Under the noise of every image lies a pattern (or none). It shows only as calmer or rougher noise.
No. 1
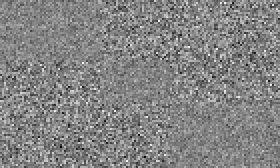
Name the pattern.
blocks along the diagonal
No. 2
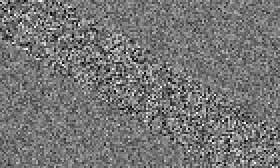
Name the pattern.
a diagonal band
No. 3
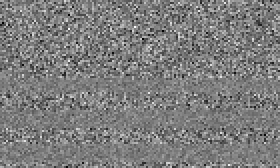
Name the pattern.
bands of rows
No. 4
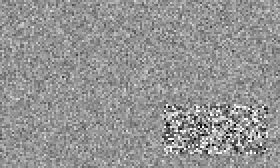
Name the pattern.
one block
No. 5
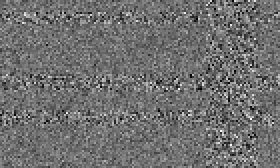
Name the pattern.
bands of rows crossing bands of columns
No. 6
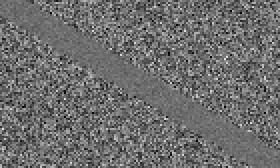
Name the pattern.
a diagonal band
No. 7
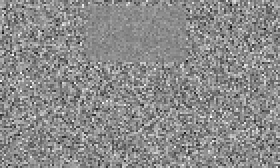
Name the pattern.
one block
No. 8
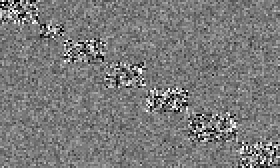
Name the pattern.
blocks along the diagonal
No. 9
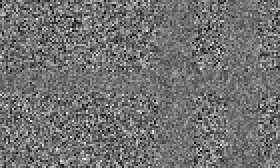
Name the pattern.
bands of rows crossing bands of columns
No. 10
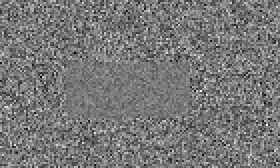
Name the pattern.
one block
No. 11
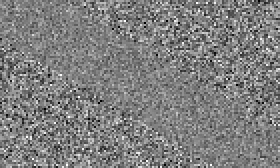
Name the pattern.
a diagonal band
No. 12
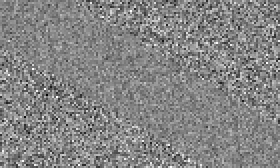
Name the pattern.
a diagonal band
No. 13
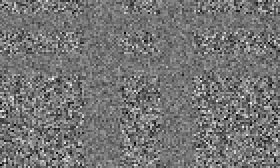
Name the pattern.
bands of rows crossing bands of columns
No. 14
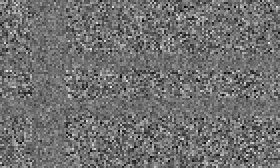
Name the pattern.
bands of rows crossing bands of columns
